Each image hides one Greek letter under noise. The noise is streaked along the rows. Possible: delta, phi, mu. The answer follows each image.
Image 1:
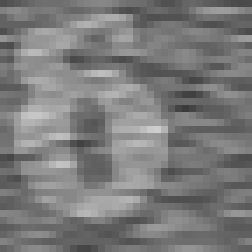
delta
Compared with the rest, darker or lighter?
lighter
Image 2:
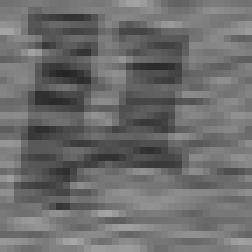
mu
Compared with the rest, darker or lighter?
darker
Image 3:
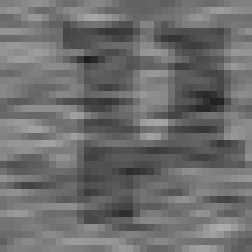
mu
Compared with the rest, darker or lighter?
darker
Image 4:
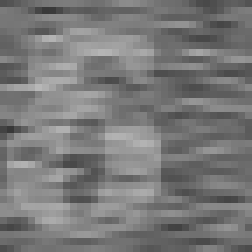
delta
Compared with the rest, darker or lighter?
lighter
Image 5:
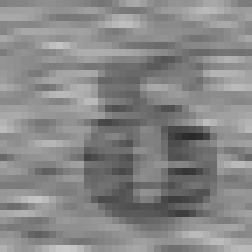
delta
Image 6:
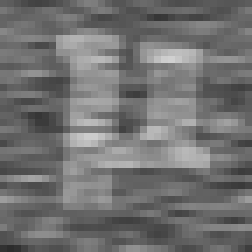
mu
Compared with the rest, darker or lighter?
lighter
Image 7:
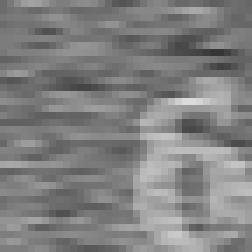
delta
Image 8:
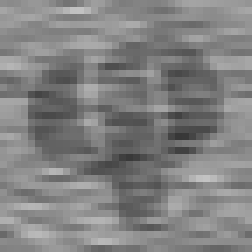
phi
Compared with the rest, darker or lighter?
darker
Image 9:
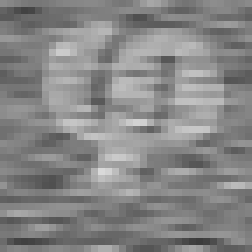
phi
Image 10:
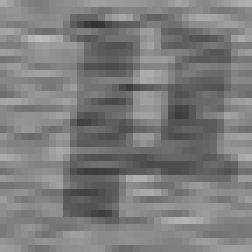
mu
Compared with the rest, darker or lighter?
darker
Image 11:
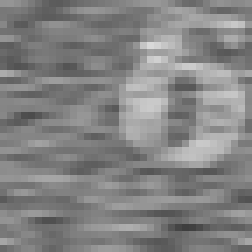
delta
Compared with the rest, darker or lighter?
lighter
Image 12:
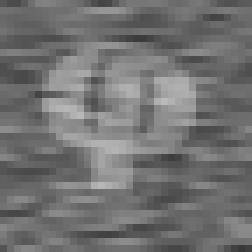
phi
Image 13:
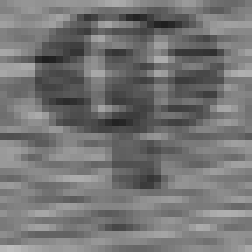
phi
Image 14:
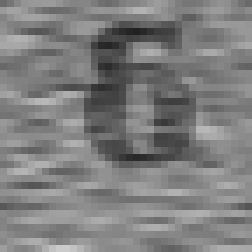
delta
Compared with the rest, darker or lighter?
darker
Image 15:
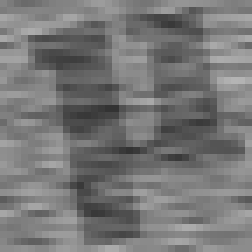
mu
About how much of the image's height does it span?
nearly all
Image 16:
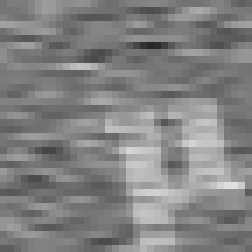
mu
